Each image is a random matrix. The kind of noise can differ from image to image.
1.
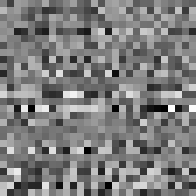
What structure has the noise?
rows of uneven size
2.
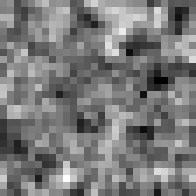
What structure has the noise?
blotchy
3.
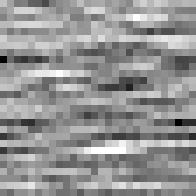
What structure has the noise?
streaked along the rows
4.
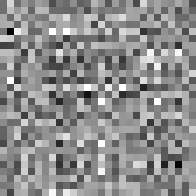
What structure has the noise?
low rank plus noise
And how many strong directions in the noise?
two
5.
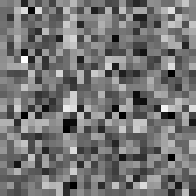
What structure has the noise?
low rank plus noise
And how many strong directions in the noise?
two
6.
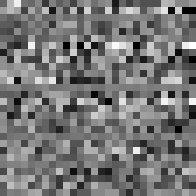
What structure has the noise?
rows of uneven size
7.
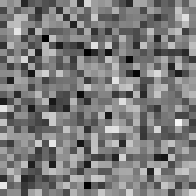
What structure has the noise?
independent entries
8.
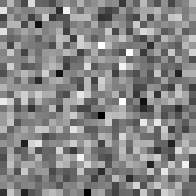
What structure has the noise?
independent entries
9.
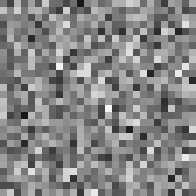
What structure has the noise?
independent entries
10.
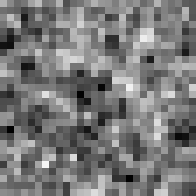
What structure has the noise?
blotchy
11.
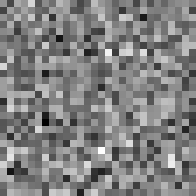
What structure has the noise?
low rank plus noise
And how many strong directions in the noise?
three or four
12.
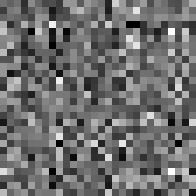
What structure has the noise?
low rank plus noise
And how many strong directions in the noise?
three or four
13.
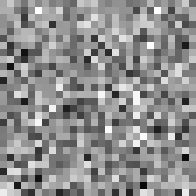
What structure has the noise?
independent entries
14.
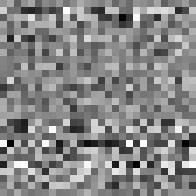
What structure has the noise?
rows of uneven size
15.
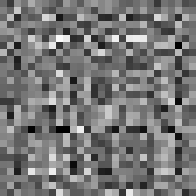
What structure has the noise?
low rank plus noise
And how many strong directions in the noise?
two
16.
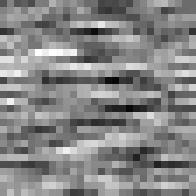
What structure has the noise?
streaked along the rows
